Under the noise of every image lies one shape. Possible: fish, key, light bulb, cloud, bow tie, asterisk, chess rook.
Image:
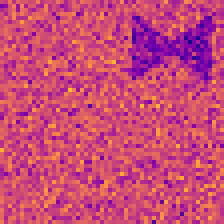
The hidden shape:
bow tie
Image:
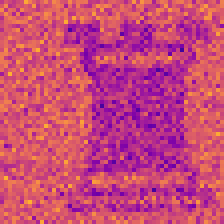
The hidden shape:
chess rook
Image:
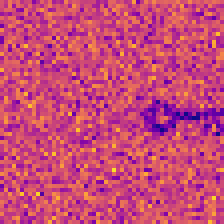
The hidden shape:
key
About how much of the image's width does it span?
a third
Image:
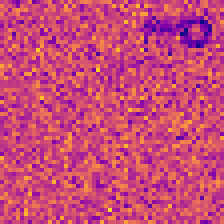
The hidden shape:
key
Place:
top right
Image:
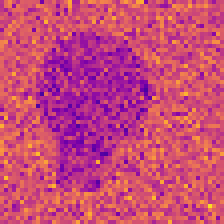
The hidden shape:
light bulb
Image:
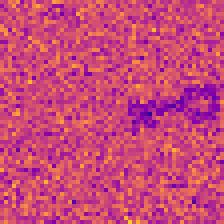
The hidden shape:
key
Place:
middle right
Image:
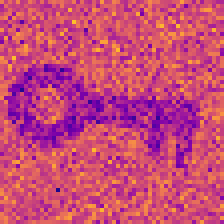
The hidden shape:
key
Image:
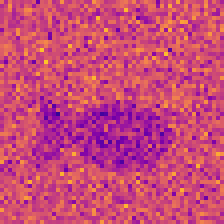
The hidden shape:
fish
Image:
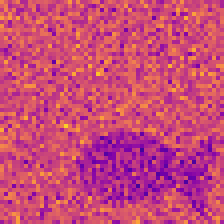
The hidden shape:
fish
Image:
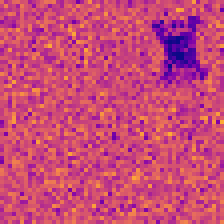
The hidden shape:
chess rook
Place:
top right
